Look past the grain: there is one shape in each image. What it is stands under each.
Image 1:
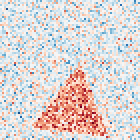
red triangle
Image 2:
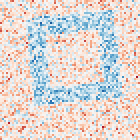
blue square frame
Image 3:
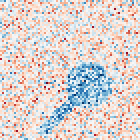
blue lollipop
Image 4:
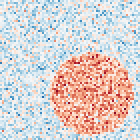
red disc
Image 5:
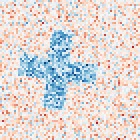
blue cross
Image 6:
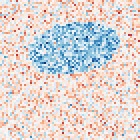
blue ellipse
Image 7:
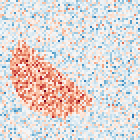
red half disc
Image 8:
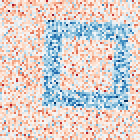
blue square frame
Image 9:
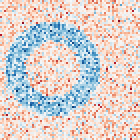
blue ring
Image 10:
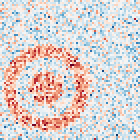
red bullseye
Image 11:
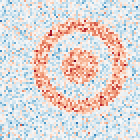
red bullseye
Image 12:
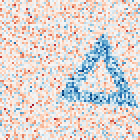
blue triangle frame
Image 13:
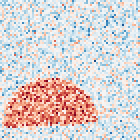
red half disc
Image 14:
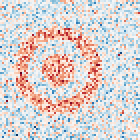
red bullseye
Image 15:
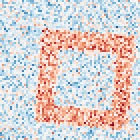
red square frame
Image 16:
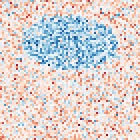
blue ellipse
